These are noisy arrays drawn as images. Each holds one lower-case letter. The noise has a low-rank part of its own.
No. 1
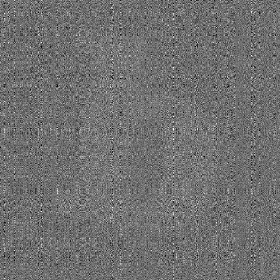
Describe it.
light b
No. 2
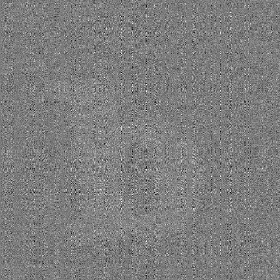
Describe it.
light b
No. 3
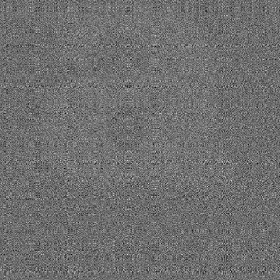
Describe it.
light a
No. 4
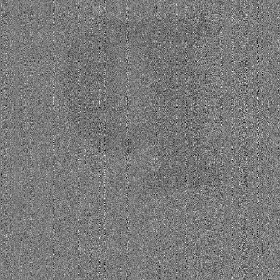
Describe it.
dark q
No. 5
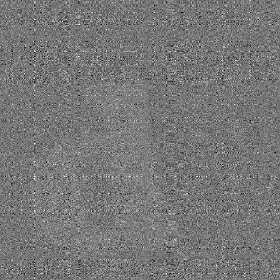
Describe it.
light d
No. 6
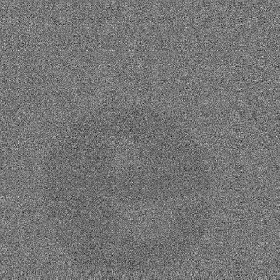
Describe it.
dark e
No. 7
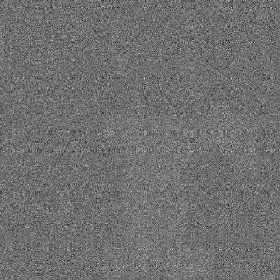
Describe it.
light r
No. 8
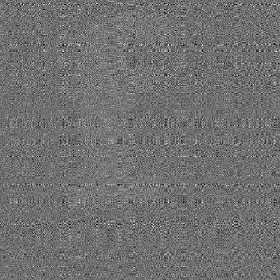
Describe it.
light f
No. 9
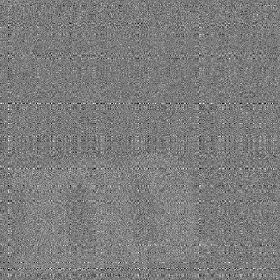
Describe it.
light m
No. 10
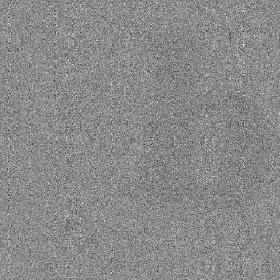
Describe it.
dark b
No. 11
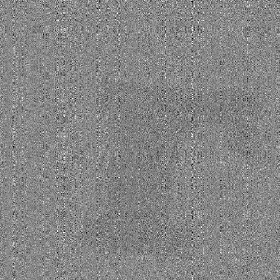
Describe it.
dark r
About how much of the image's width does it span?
two thirds
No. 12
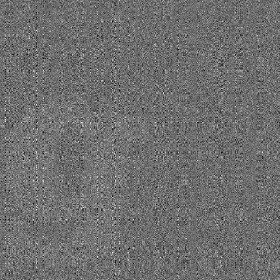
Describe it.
light g
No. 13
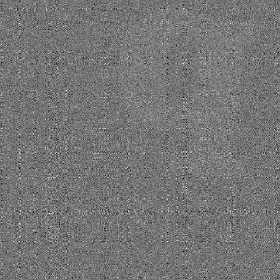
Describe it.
light q
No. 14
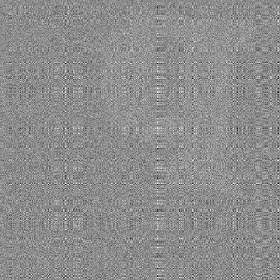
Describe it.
light q
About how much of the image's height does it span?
two thirds
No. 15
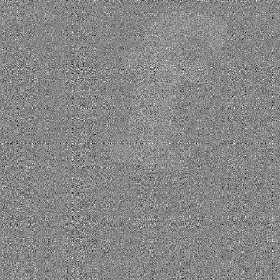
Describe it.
light f
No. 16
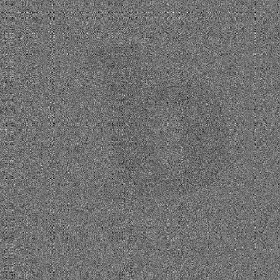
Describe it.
dark b
